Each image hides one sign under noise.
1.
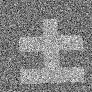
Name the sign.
plus-minus sign
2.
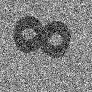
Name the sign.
infinity sign
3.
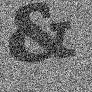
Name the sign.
ampersand
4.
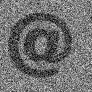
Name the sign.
at sign
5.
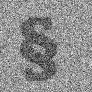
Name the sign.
section sign
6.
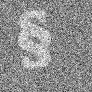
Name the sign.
section sign
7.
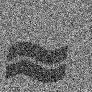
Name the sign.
approximately sign
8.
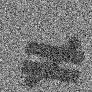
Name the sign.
not-equal sign
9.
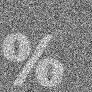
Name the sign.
percent sign
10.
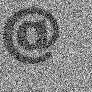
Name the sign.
at sign
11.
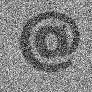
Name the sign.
at sign
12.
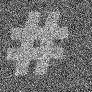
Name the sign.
hash sign
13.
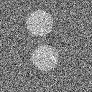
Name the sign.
colon
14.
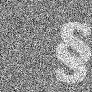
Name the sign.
section sign
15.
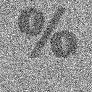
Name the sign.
percent sign
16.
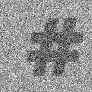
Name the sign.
hash sign
